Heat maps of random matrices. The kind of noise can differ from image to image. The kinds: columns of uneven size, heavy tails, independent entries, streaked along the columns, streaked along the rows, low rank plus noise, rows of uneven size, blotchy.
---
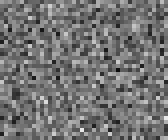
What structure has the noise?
independent entries
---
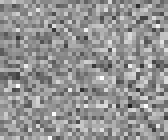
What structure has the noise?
low rank plus noise
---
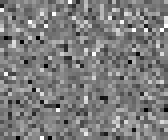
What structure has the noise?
heavy tails
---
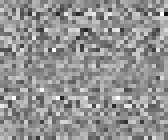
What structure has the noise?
rows of uneven size
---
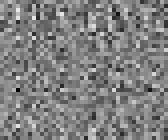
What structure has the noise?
low rank plus noise
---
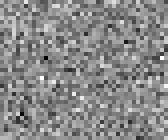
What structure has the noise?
independent entries
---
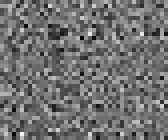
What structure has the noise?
low rank plus noise
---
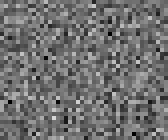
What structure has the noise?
low rank plus noise
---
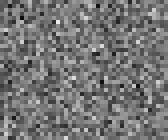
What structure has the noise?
independent entries
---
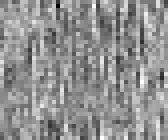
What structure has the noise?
streaked along the columns
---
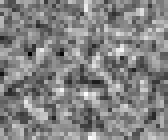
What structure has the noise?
blotchy
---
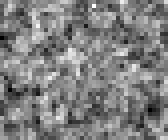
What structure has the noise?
blotchy
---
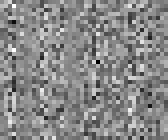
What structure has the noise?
columns of uneven size
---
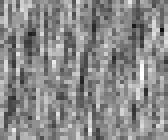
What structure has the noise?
streaked along the columns
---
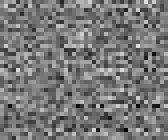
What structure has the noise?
low rank plus noise
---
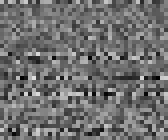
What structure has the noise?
rows of uneven size
